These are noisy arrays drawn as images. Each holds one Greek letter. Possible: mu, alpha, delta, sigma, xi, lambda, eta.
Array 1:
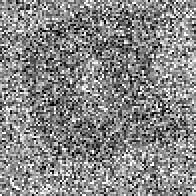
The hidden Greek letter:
alpha
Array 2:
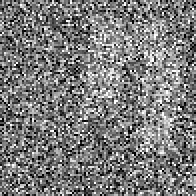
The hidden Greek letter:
eta
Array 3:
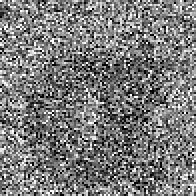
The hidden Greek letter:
alpha
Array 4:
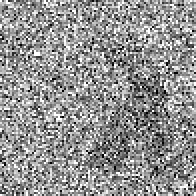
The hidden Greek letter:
lambda
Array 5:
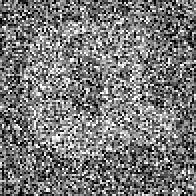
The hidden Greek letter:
alpha
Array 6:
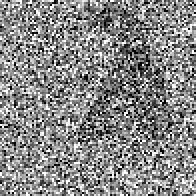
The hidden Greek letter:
lambda
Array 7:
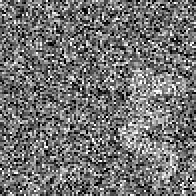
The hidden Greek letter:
xi
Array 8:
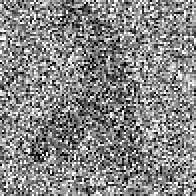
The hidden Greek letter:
lambda
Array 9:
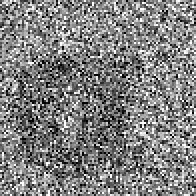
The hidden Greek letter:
alpha
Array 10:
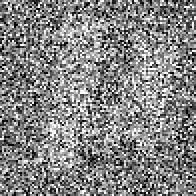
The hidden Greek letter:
mu
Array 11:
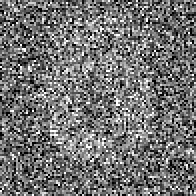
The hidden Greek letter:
delta
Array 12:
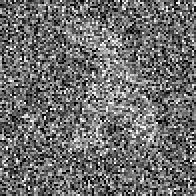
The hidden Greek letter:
lambda
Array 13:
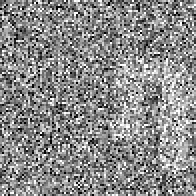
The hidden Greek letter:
eta
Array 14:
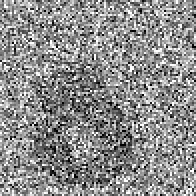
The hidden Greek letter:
delta
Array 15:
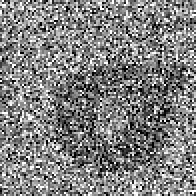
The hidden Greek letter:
sigma
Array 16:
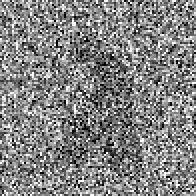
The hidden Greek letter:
lambda
